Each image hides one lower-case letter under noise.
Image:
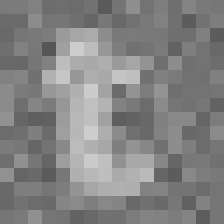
t
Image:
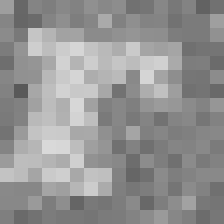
r
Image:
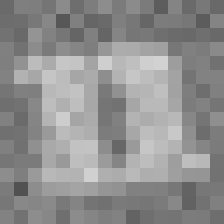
n
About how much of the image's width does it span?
nearly all
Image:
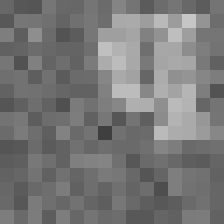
q
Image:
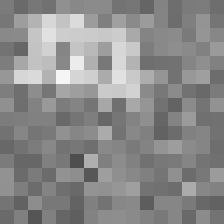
m
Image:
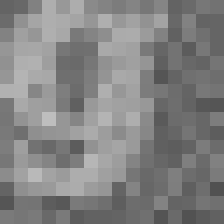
g
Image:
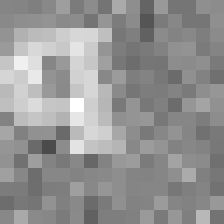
q
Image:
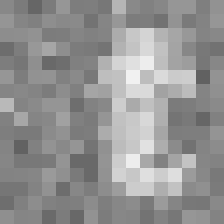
t
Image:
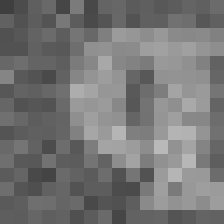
q
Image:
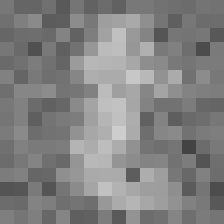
t
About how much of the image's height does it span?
nearly all
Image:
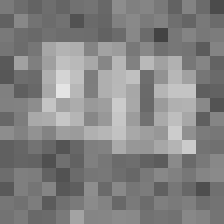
m
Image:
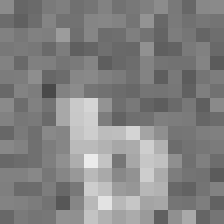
b
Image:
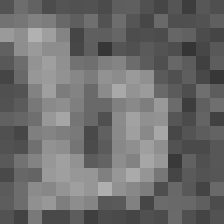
b
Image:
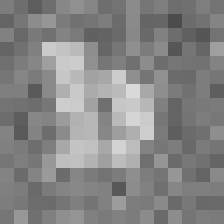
b
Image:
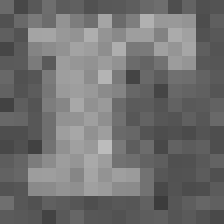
r
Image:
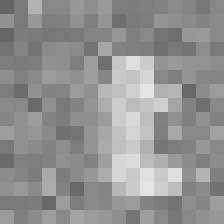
t
